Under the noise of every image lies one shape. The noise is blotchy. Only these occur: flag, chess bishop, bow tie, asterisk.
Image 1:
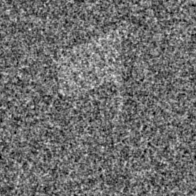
flag
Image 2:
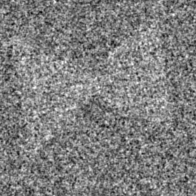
bow tie
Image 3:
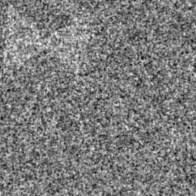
bow tie
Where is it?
top left
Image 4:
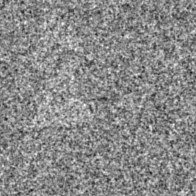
chess bishop
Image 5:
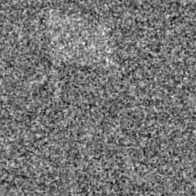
flag
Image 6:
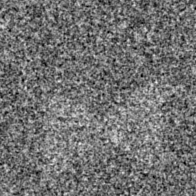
bow tie
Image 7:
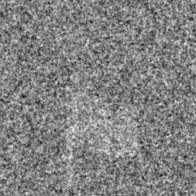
flag
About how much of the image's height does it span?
half
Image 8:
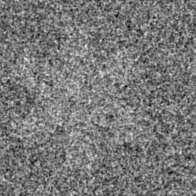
asterisk
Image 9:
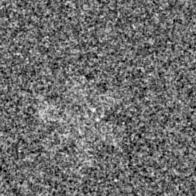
asterisk
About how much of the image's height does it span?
half
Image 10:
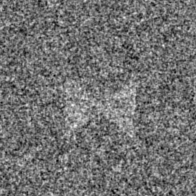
bow tie
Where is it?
centre
